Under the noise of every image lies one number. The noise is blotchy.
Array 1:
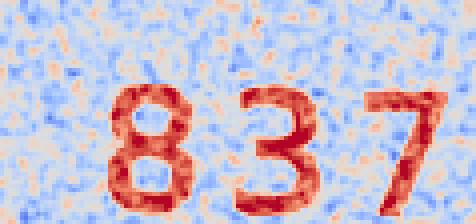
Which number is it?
837
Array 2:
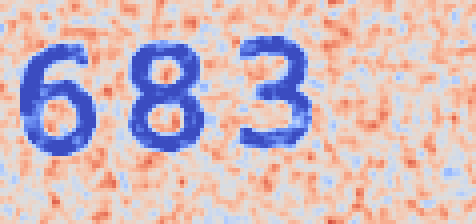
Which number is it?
683
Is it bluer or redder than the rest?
bluer
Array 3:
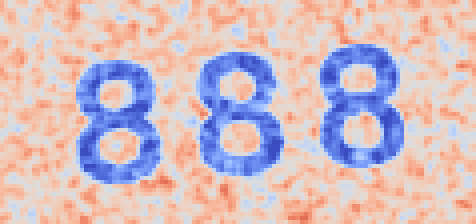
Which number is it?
888
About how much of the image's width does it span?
two thirds
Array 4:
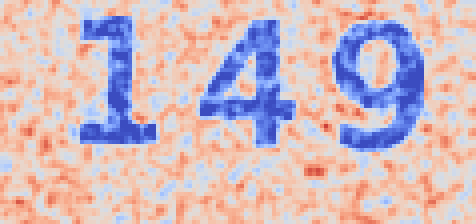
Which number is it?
149
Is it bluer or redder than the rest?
bluer
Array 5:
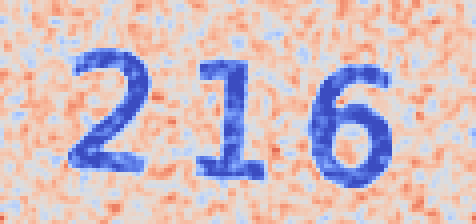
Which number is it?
216
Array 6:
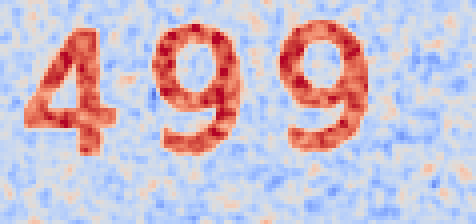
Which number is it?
499
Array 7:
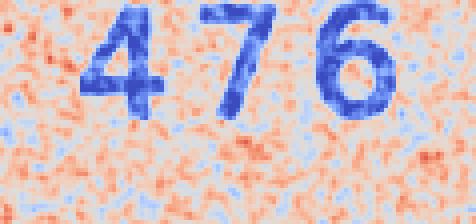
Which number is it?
476
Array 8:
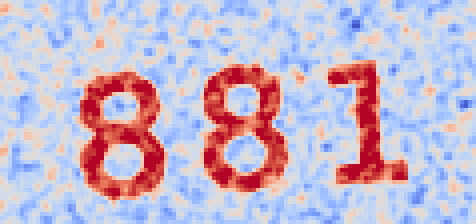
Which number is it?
881
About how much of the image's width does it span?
two thirds
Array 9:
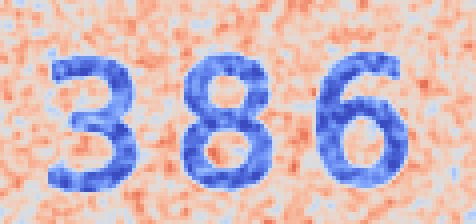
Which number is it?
386
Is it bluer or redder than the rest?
bluer
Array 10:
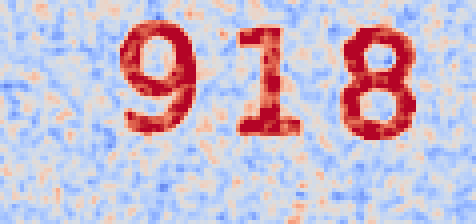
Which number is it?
918
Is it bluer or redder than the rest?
redder
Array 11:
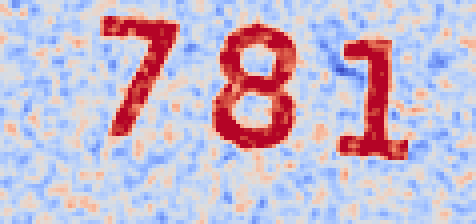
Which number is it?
781
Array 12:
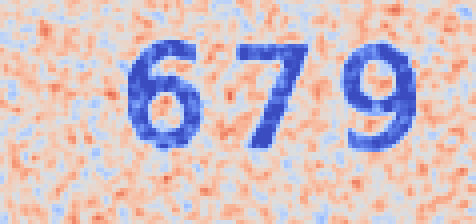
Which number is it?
679
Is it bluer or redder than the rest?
bluer
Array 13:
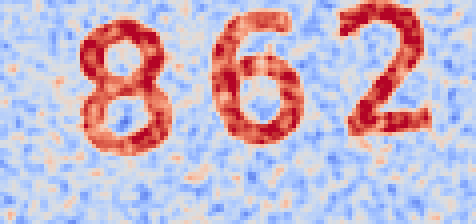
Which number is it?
862
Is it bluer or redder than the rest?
redder
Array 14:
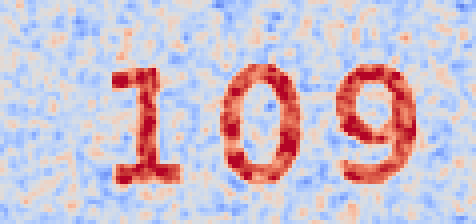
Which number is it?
109
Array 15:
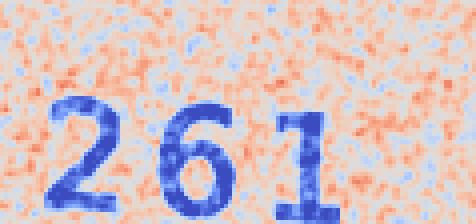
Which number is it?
261
